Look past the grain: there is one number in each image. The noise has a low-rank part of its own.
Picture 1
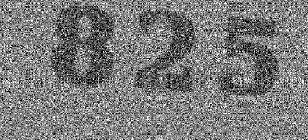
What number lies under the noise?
825
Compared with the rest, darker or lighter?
darker
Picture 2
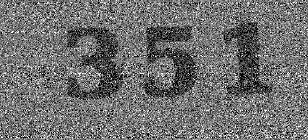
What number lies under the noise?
351
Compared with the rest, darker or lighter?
darker
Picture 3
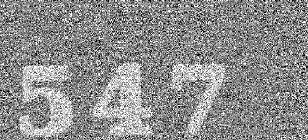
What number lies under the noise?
547
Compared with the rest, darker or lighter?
lighter
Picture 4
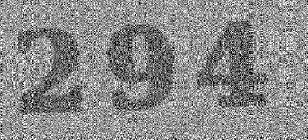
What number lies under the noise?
294
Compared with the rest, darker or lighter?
darker
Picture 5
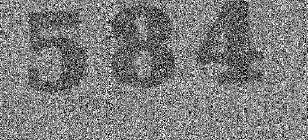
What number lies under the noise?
584
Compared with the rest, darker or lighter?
darker
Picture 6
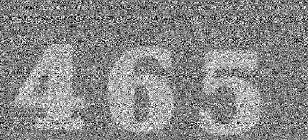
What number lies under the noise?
465
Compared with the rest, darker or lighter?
lighter
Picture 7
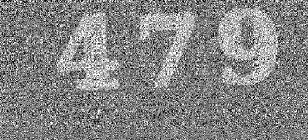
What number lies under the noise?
479
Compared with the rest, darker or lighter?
lighter
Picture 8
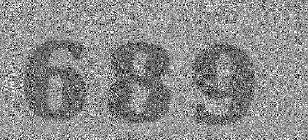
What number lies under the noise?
689
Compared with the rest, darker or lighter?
darker
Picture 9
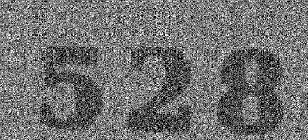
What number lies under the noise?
528
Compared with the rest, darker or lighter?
darker
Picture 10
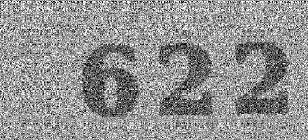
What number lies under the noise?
622
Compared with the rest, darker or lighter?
darker
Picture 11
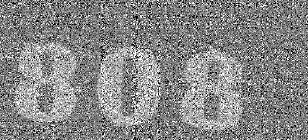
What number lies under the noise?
808
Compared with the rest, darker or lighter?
lighter
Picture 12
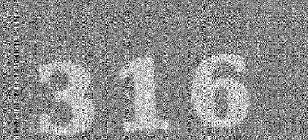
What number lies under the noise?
316
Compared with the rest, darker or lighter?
lighter
